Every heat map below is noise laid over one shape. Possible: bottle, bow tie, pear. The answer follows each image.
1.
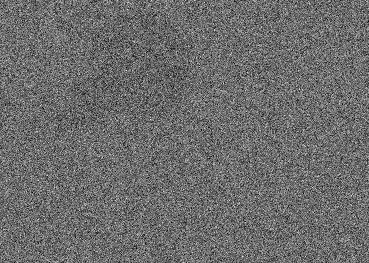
pear
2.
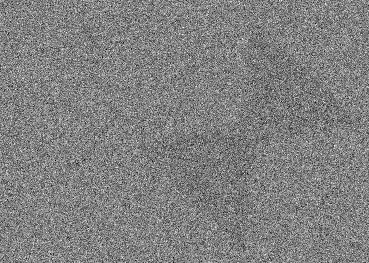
bow tie
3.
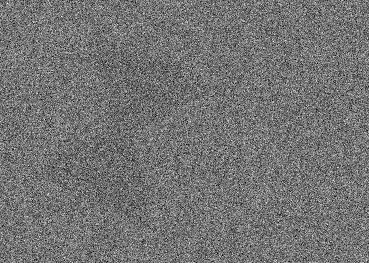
bow tie
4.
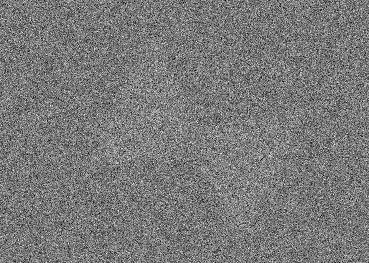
bow tie
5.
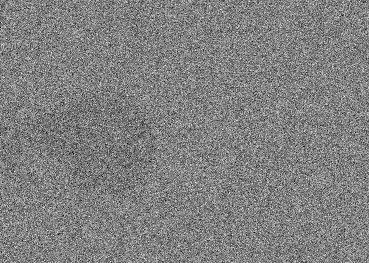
pear
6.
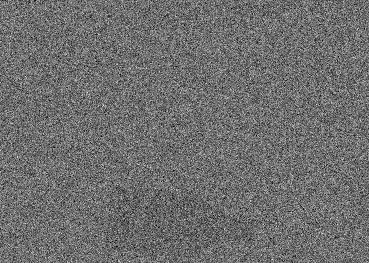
bottle
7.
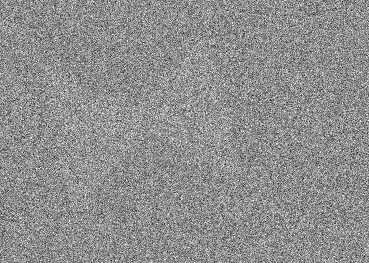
bow tie
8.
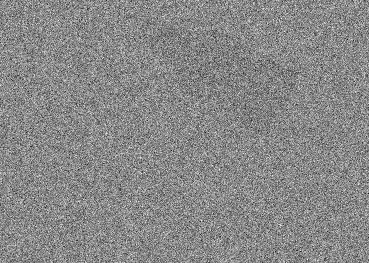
bottle
